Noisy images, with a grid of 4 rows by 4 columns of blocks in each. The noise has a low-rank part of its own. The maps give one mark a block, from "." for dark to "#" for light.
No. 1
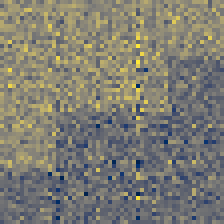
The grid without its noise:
# # # #
# # # .
# . . .
. . . .
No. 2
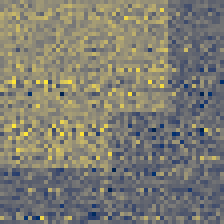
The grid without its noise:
# # # .
# # # .
# # . .
. . . .
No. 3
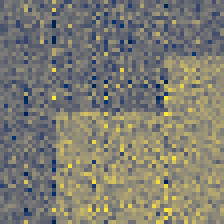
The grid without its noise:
. . . .
. . . #
. # # #
. # # #
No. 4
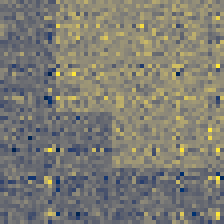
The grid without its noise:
. # # #
. # # #
. . # #
. . . .
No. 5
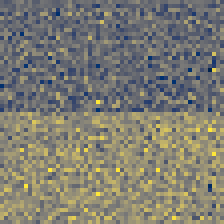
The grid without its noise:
. . . .
. . . .
# # # #
# # # #
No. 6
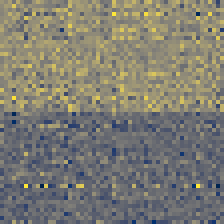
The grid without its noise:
# # # #
# # # #
. . . .
. . . .
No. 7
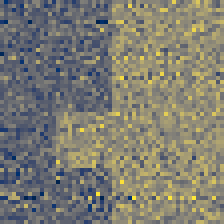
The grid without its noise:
. . # #
. . # #
. # # #
. . # #
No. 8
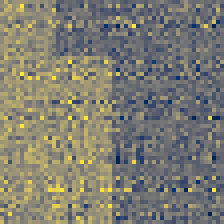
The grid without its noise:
# . . .
# # . .
# # . .
# # . .
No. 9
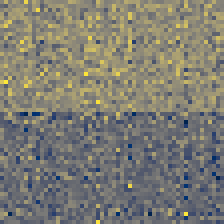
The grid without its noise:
# # # #
# # # #
. . . .
. . . .
